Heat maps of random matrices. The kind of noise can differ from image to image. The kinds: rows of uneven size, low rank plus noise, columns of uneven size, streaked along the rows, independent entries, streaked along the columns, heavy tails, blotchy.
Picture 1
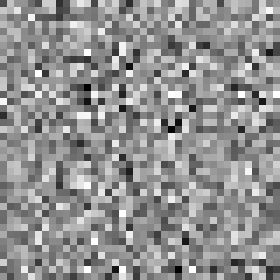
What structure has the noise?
low rank plus noise
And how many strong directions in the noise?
three or four
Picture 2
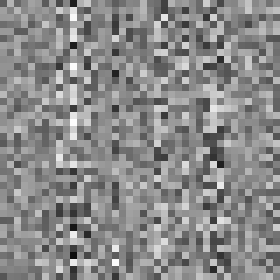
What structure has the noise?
columns of uneven size
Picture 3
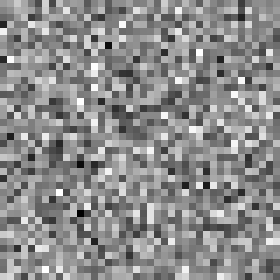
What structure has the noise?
independent entries
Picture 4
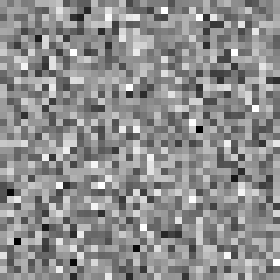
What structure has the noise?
independent entries
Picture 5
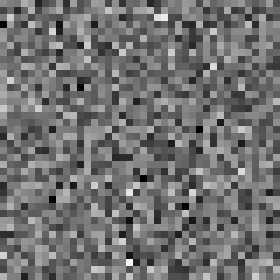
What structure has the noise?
independent entries
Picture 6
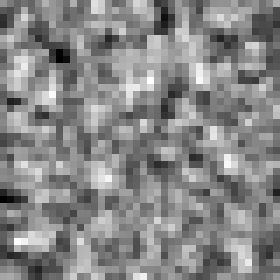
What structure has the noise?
blotchy
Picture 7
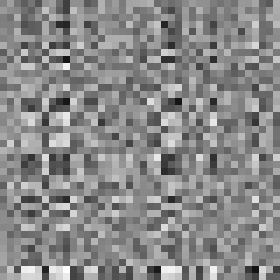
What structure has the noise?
low rank plus noise
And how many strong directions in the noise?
one
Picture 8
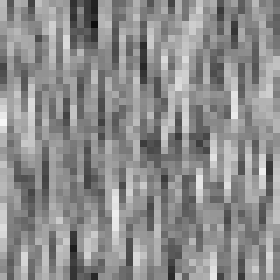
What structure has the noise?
streaked along the columns
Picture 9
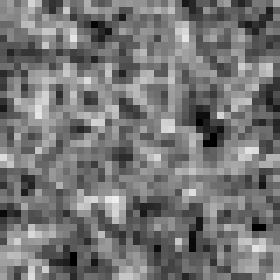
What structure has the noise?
blotchy
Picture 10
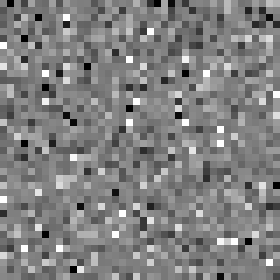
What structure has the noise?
heavy tails
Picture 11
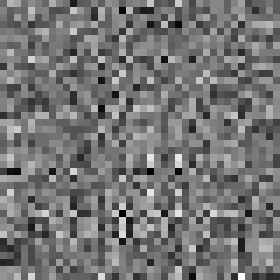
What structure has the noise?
low rank plus noise
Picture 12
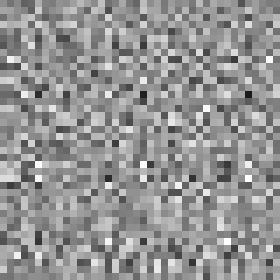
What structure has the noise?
low rank plus noise
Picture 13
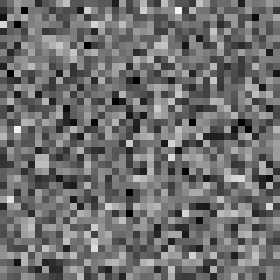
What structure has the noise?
independent entries
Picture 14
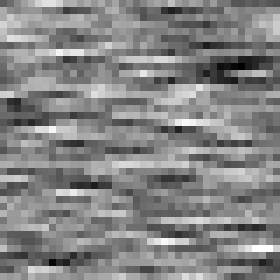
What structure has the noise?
streaked along the rows
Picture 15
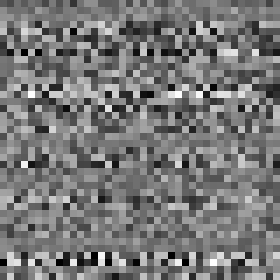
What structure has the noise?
rows of uneven size
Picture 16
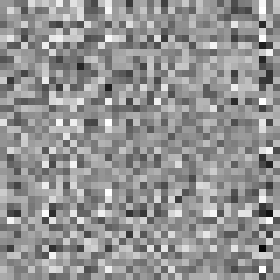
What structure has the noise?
low rank plus noise
